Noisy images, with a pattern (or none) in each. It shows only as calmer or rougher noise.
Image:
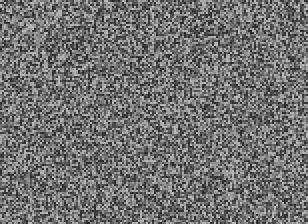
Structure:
only noise
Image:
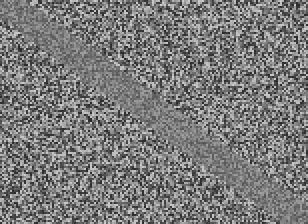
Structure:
a diagonal band
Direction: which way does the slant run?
top left to bottom right
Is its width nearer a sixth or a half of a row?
a sixth
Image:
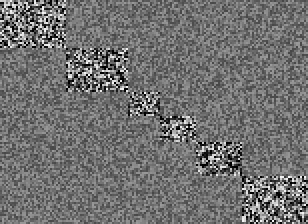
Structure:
blocks along the diagonal
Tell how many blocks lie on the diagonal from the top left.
6
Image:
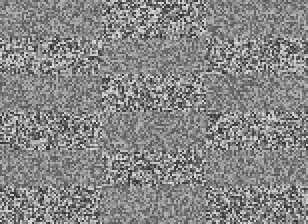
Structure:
a checkerboard
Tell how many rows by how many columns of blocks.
6 by 3
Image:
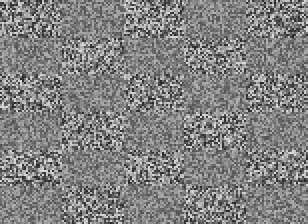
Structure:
a checkerboard
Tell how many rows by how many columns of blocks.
6 by 5
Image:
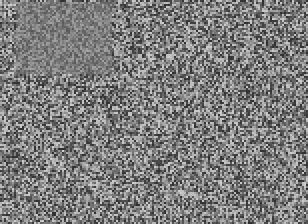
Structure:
one block
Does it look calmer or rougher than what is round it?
calmer
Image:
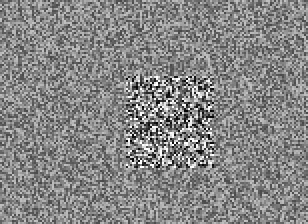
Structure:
one block
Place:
centre
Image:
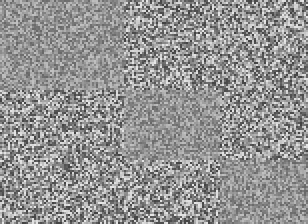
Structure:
blocks along the diagonal
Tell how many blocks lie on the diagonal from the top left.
3
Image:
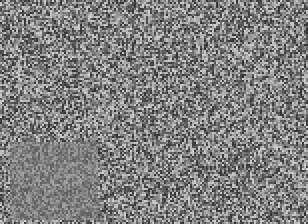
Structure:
one block
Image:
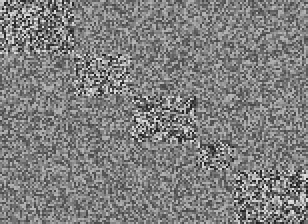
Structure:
blocks along the diagonal
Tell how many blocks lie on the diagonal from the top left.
5
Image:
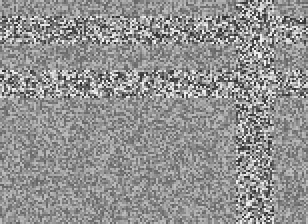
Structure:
bands of rows crossing bands of columns
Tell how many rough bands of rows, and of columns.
2 and 1
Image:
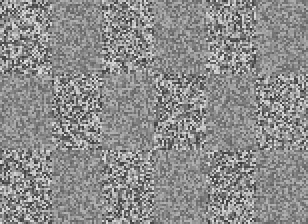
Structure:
a checkerboard
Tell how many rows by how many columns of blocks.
3 by 6
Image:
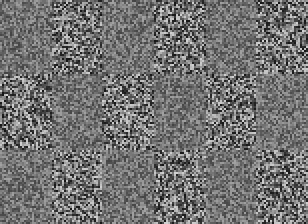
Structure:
a checkerboard
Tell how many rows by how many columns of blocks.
3 by 6
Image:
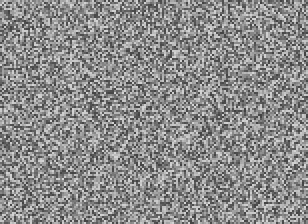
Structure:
only noise
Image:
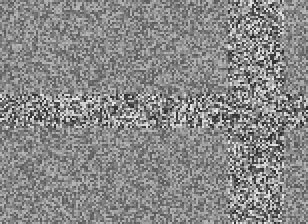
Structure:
bands of rows crossing bands of columns
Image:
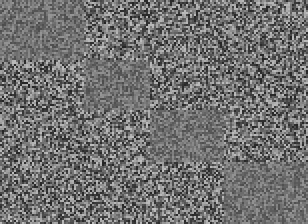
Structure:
blocks along the diagonal
